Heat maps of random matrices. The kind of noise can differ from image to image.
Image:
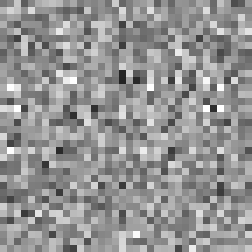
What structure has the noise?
low rank plus noise
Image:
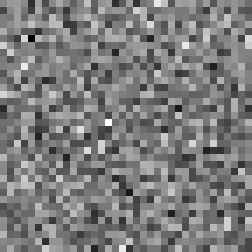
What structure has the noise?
independent entries
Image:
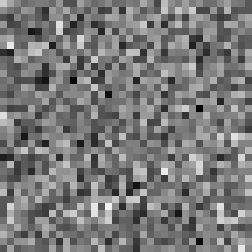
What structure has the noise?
low rank plus noise
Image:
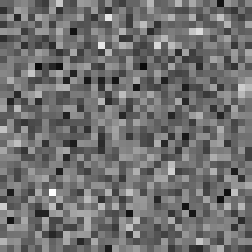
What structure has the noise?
independent entries
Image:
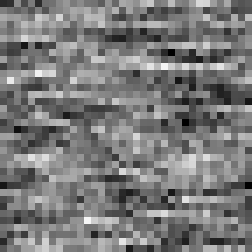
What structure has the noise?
streaked along the rows
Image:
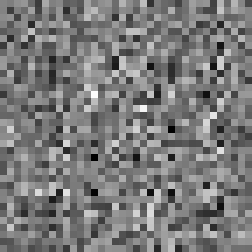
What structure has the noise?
low rank plus noise
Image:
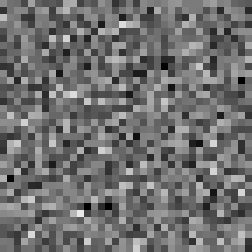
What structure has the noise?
independent entries
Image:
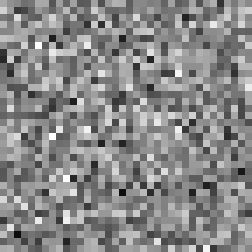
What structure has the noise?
independent entries
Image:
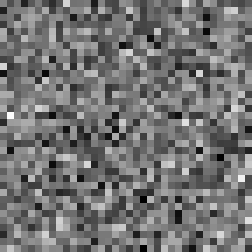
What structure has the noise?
independent entries
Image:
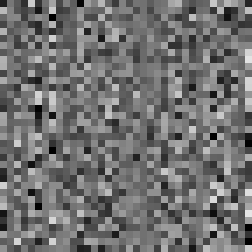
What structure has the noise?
columns of uneven size
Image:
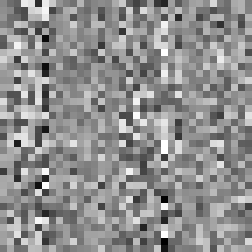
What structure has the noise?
columns of uneven size
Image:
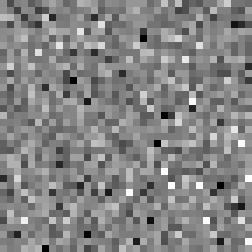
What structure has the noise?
heavy tails
